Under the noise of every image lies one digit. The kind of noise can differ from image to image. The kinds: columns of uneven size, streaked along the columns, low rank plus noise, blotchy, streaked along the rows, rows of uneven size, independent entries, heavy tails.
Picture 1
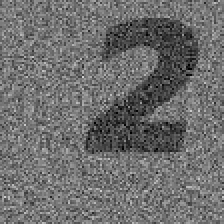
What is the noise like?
low rank plus noise
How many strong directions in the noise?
five to eight
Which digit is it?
2
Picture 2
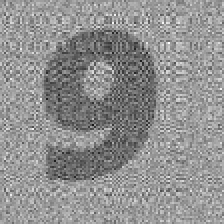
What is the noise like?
low rank plus noise
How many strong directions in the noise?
one
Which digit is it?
9
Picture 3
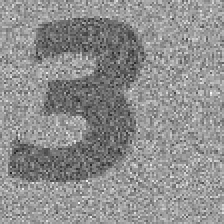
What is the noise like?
low rank plus noise
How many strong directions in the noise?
five to eight
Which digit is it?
3
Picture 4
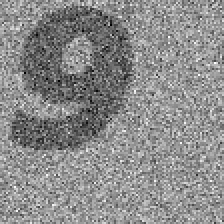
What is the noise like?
independent entries
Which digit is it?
9
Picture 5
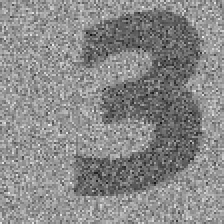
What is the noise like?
independent entries
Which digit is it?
3
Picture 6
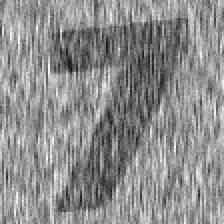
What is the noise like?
streaked along the columns
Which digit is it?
7
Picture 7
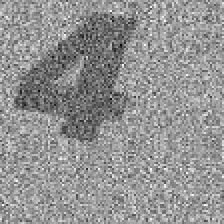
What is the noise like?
low rank plus noise
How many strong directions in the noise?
five to eight
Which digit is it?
4
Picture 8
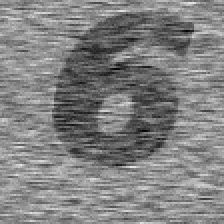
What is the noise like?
streaked along the rows
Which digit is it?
6
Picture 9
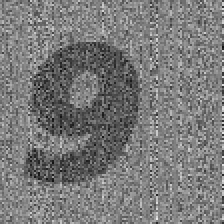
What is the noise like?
columns of uneven size
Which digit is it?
9
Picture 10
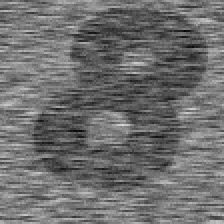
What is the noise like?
streaked along the rows
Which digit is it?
8
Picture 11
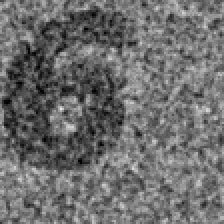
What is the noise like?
blotchy
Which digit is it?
6
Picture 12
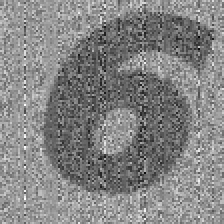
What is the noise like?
columns of uneven size
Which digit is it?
6
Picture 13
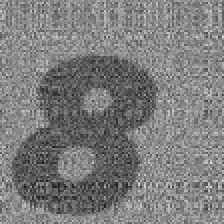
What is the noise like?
low rank plus noise
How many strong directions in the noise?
two
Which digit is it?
8
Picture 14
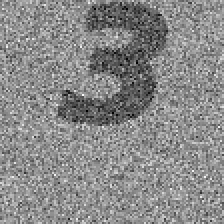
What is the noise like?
independent entries
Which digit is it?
3
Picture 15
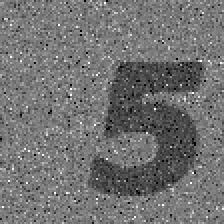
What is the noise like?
heavy tails
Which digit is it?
5
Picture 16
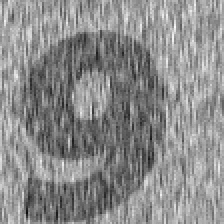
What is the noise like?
streaked along the columns
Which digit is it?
9
